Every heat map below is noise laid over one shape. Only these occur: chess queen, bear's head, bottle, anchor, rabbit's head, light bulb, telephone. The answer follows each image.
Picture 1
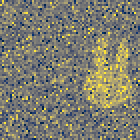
rabbit's head
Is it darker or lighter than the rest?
lighter
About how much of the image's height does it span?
half
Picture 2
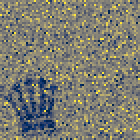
chess queen
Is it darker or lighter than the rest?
darker
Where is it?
bottom left
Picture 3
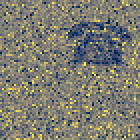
telephone
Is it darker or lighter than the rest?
darker
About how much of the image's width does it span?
half
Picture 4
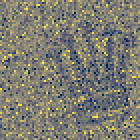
chess queen
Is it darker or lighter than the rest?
darker
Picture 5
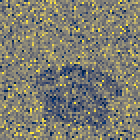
telephone
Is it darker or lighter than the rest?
darker
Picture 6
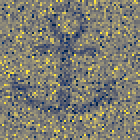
anchor
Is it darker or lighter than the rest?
darker
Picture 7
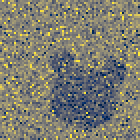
bear's head
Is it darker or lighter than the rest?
darker
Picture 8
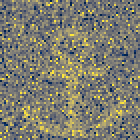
anchor
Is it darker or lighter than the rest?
lighter
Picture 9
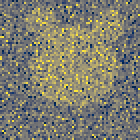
bear's head
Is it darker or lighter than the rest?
lighter
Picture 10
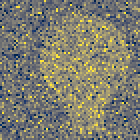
light bulb
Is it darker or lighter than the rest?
lighter
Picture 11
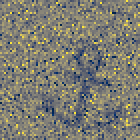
anchor
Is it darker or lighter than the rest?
darker
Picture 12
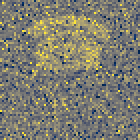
telephone
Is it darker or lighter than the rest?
lighter
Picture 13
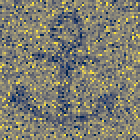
anchor
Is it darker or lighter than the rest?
darker
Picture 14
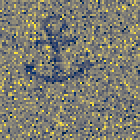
anchor
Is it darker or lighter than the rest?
darker
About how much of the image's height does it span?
half
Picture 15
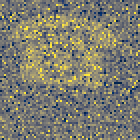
telephone
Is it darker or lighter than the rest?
lighter
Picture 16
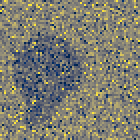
light bulb
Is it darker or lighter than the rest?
darker
